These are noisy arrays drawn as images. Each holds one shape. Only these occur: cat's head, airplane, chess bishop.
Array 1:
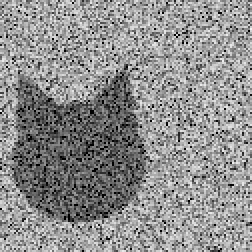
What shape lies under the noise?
cat's head
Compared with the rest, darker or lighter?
darker
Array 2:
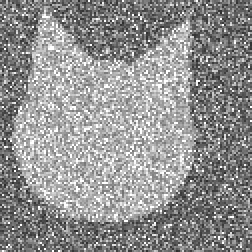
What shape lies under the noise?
cat's head
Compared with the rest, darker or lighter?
lighter
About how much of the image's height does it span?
nearly all
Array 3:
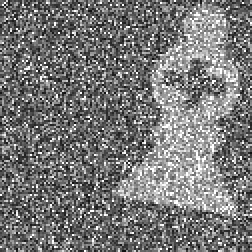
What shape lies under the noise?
chess bishop
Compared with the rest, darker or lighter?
lighter
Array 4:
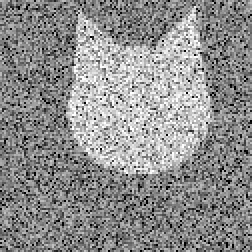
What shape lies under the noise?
cat's head
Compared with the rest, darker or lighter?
lighter
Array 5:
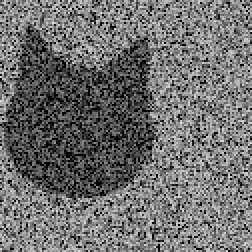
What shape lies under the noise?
cat's head
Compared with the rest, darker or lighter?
darker
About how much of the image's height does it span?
two thirds
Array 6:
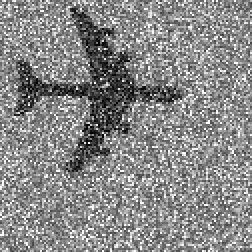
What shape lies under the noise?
airplane
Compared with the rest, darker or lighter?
darker
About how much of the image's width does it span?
two thirds
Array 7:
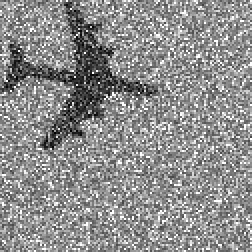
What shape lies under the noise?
airplane
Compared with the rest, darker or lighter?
darker
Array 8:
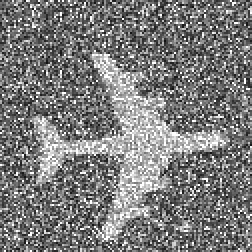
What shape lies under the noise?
airplane
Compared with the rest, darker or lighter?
lighter
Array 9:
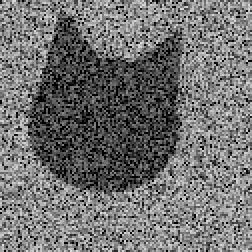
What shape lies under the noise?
cat's head
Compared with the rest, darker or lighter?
darker
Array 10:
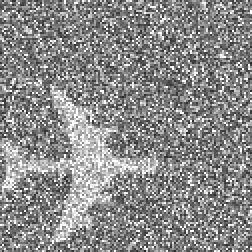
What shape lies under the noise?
airplane
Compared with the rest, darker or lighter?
lighter
